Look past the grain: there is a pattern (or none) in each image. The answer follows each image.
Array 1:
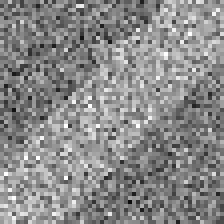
a diagonal band
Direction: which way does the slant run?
bottom left to top right
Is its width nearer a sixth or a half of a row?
a half
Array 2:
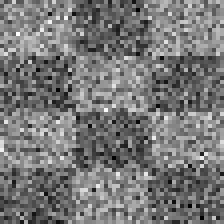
a checkerboard
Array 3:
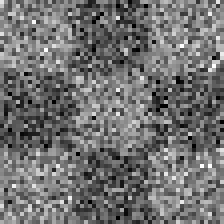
a checkerboard
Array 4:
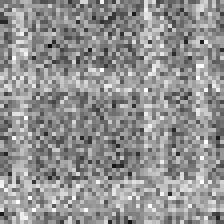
bands of rows crossing bands of columns
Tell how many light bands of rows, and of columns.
2 and 3
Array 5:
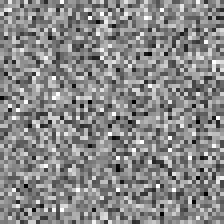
only noise
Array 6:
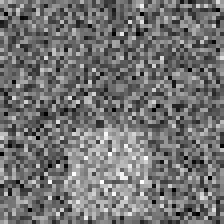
one block
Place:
bottom middle
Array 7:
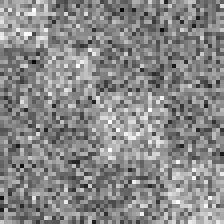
blocks along the diagonal
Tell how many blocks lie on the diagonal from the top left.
4
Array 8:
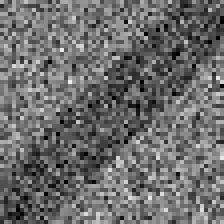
a diagonal band
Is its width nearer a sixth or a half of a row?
a half
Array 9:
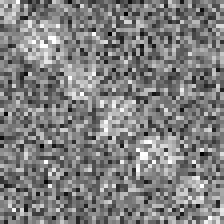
blocks along the diagonal
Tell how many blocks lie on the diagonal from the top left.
7
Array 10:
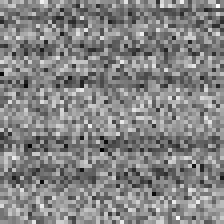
bands of rows
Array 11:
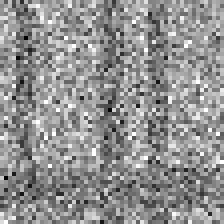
bands of rows crossing bands of columns
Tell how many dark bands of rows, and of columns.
1 and 3
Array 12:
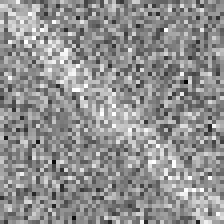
a diagonal band
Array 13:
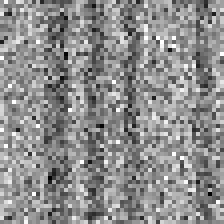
bands of columns
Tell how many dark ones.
4
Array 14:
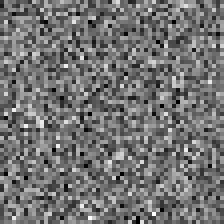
only noise
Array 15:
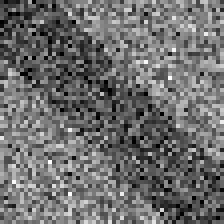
a diagonal band
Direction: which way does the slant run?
top left to bottom right
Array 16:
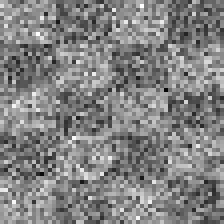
a checkerboard
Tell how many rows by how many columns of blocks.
5 by 4
